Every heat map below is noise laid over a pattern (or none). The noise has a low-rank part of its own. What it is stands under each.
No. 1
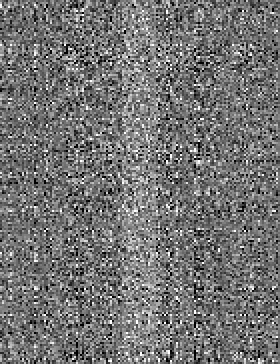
one band of columns
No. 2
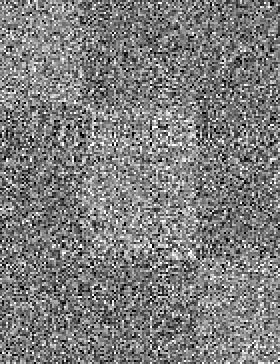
blocks along the diagonal
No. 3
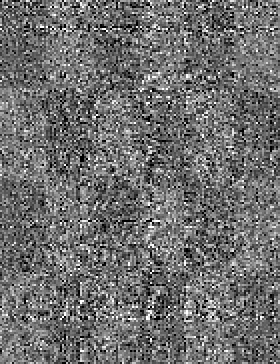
a checkerboard
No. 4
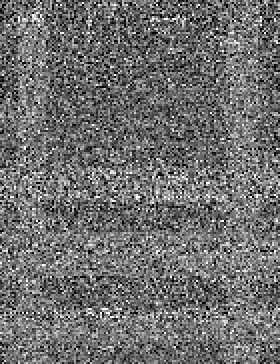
bands of rows crossing bands of columns
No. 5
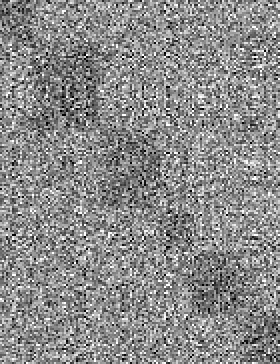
blocks along the diagonal
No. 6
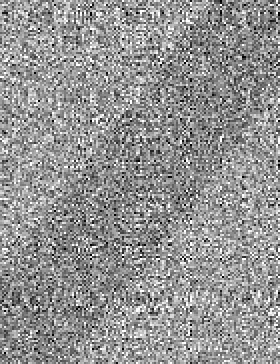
a diagonal band
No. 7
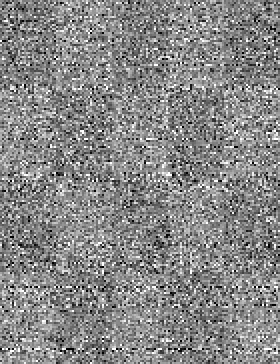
a checkerboard
